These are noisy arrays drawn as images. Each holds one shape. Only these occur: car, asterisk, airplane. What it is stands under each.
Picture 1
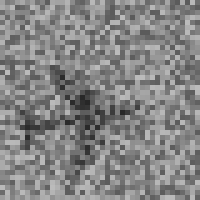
airplane
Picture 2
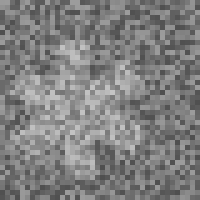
asterisk
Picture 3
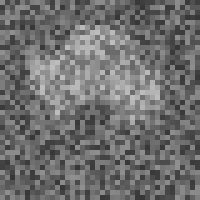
car
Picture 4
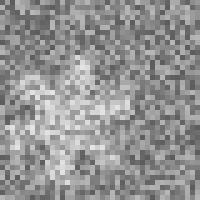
asterisk
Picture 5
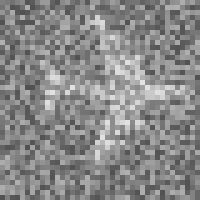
airplane
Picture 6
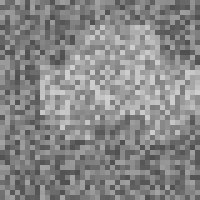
car
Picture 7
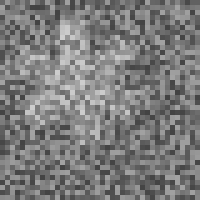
asterisk
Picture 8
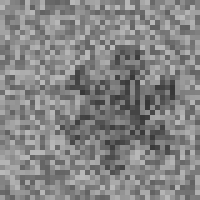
asterisk
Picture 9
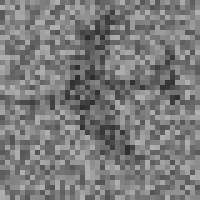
airplane
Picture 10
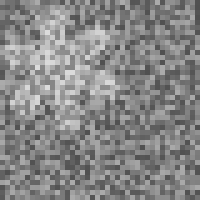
asterisk
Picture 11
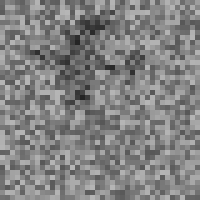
airplane
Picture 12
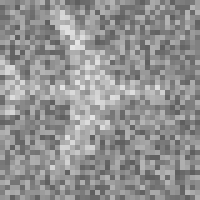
airplane
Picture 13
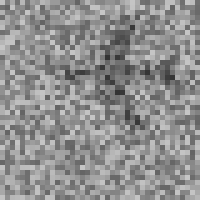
airplane
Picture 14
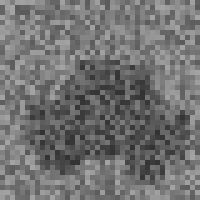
car
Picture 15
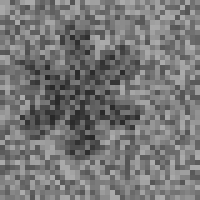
asterisk
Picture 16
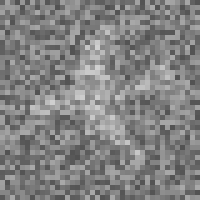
airplane
